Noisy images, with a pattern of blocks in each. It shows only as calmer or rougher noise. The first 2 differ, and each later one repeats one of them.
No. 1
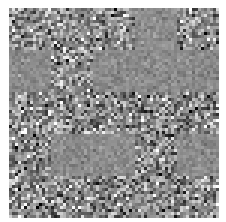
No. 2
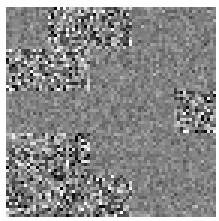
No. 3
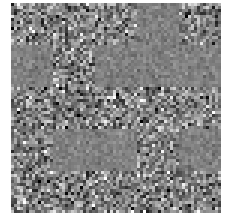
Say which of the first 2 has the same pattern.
1
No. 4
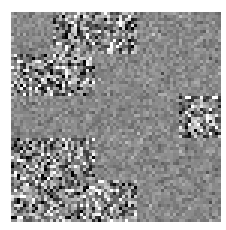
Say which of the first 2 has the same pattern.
2
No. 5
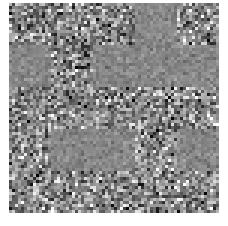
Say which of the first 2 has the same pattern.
1
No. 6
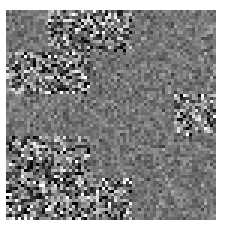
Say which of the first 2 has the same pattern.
2
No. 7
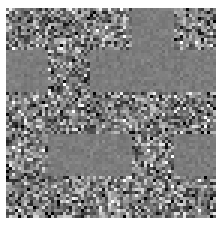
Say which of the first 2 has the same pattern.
1
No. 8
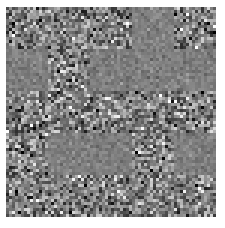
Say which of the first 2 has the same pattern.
1
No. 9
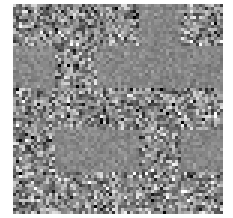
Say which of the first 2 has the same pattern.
1
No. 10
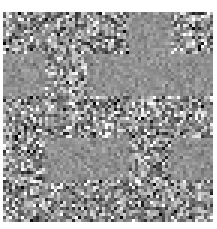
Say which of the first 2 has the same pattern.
1
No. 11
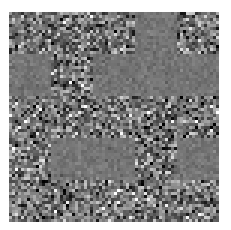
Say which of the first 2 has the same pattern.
1
